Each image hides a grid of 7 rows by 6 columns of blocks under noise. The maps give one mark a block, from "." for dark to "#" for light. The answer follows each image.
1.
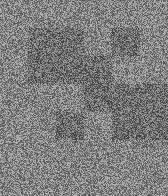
######
#..#.#
#...##
###...
##.#..
######
######
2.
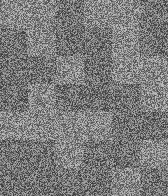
##.##.
.#..#.
..#.##
.#...#
####..
..#..#
....#.
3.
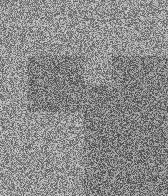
######
######
#..#..
#.....
###...
###...
###...
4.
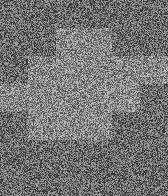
......
..##..
.#####
#####.
.###..
......
......
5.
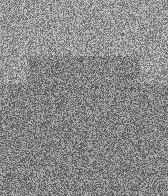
######
######
#....#
......
......
......
......
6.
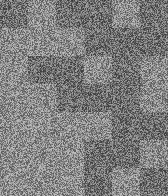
.#..#.
###...
#..#.#
##...#
####..
###..#
###.#.
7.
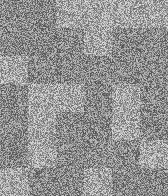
..####
...#..
#.....
.##.#.
.#..#.
.#...#
#..#..
